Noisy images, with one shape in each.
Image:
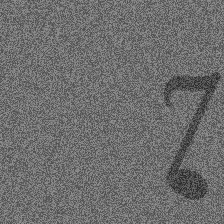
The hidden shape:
musical note
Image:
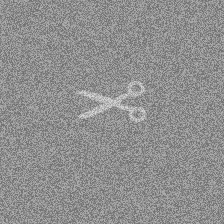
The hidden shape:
pair of scissors
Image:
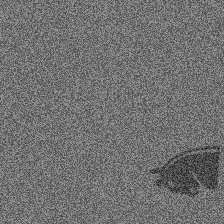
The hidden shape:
chess knight
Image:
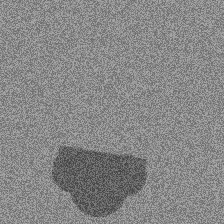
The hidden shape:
cloud
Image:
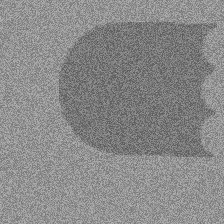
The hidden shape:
ghost
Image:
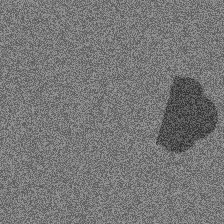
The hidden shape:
cloud
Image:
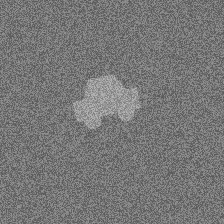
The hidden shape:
car
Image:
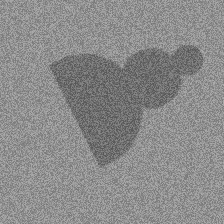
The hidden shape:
chess pawn
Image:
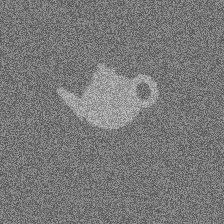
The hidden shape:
teapot
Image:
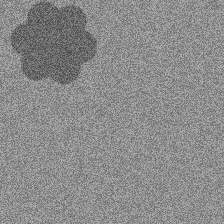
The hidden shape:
flower
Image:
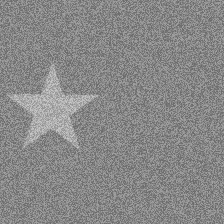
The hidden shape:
star
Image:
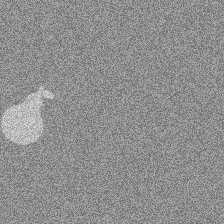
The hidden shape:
pear
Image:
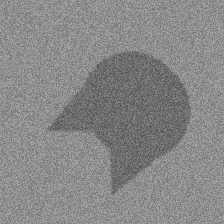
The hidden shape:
cat's head
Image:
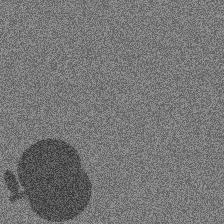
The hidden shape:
apple
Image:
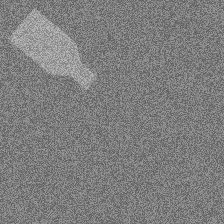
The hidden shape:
bottle
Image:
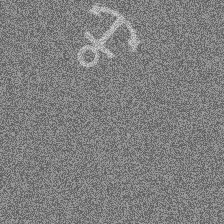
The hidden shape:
anchor
